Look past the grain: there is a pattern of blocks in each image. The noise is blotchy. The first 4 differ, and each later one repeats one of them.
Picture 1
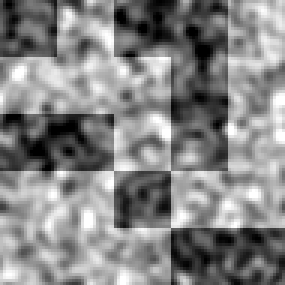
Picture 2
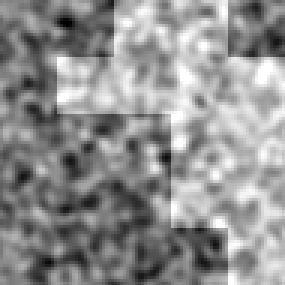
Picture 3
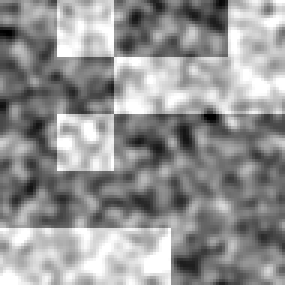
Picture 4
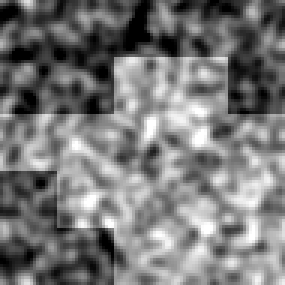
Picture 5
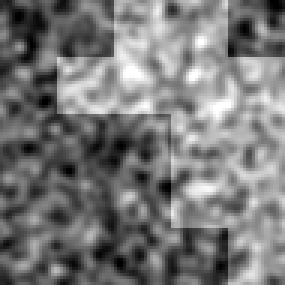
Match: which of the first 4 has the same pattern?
2
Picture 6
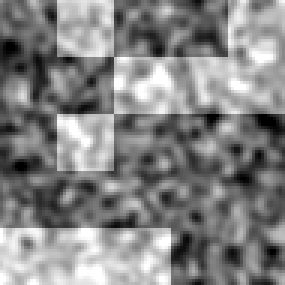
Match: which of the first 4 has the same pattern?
3
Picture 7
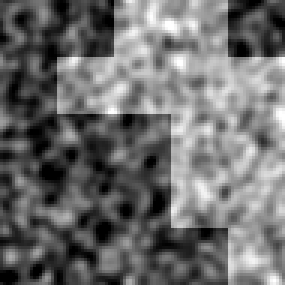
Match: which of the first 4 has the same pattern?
2
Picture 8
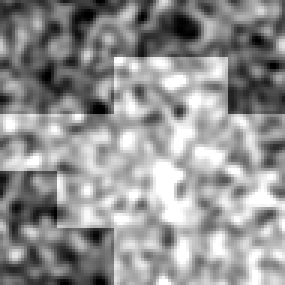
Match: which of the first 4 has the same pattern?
4
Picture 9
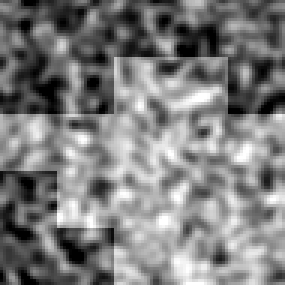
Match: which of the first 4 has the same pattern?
4
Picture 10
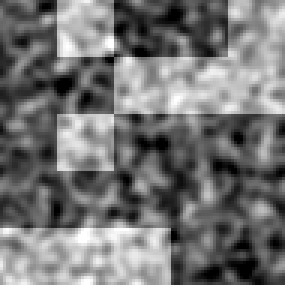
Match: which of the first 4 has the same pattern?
3
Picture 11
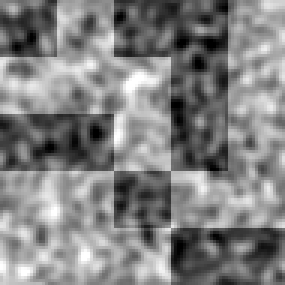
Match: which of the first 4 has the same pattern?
1
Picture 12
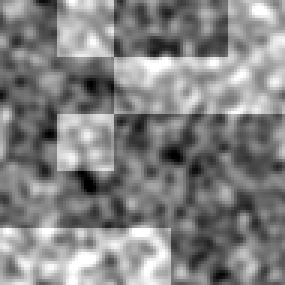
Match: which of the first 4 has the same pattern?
3
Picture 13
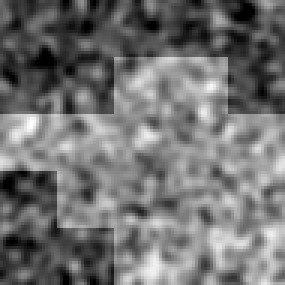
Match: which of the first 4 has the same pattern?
4
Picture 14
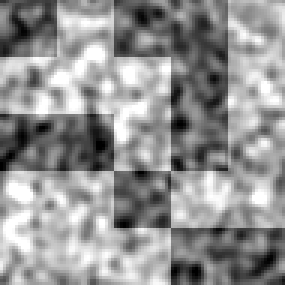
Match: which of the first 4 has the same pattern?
1
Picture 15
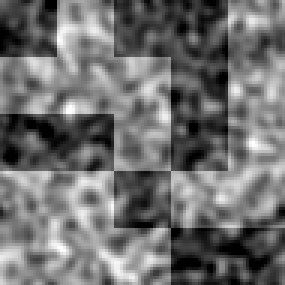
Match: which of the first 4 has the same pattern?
1
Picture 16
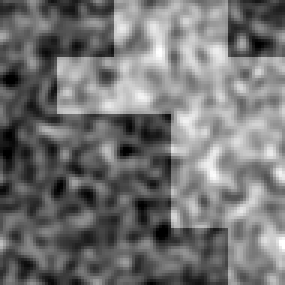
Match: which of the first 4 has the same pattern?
2
